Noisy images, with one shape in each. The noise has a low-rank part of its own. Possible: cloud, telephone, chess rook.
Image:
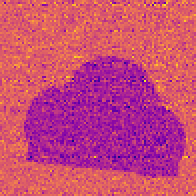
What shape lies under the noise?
cloud
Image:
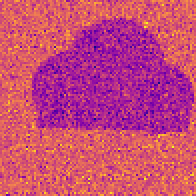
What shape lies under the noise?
cloud
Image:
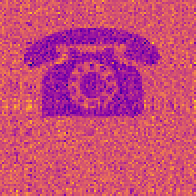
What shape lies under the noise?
telephone
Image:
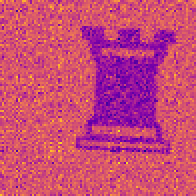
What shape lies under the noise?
chess rook
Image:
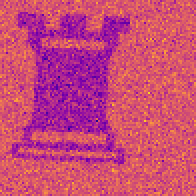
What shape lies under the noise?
chess rook
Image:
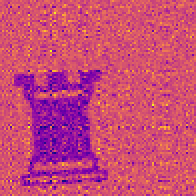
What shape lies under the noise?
chess rook
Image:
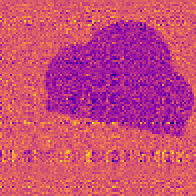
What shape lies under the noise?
cloud
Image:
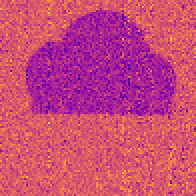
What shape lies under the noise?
cloud
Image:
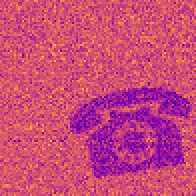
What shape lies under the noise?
telephone
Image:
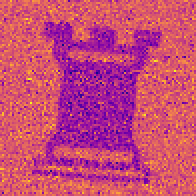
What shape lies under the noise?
chess rook
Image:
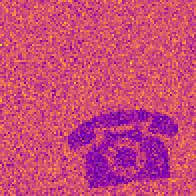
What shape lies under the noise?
telephone
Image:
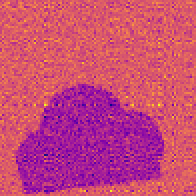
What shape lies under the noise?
cloud
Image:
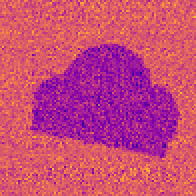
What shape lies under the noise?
cloud
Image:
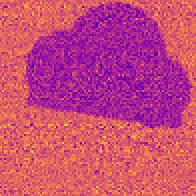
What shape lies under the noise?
cloud
